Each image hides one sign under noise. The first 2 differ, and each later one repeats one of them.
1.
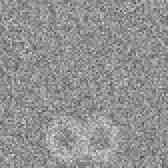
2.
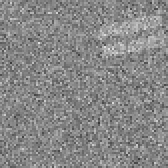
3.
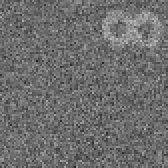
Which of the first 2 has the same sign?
1
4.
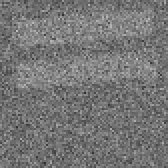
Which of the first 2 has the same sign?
2
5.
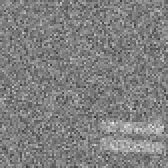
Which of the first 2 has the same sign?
2
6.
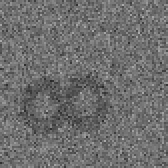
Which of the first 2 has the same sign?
1
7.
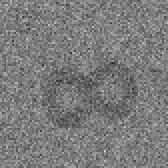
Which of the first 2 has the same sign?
1
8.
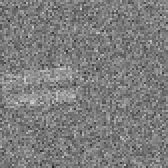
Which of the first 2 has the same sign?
2
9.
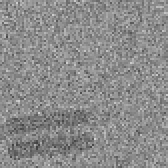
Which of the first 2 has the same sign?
2
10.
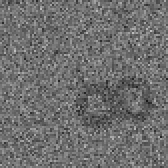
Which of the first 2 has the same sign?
1
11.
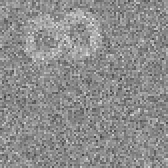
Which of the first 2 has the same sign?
1
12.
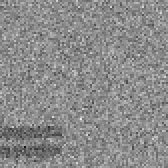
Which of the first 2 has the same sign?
2
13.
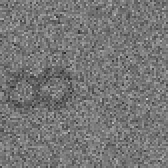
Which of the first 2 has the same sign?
1
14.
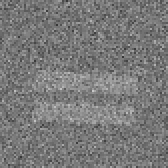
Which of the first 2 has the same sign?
2
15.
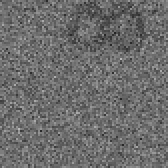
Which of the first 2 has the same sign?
1
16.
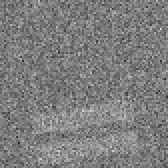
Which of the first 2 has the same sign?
2
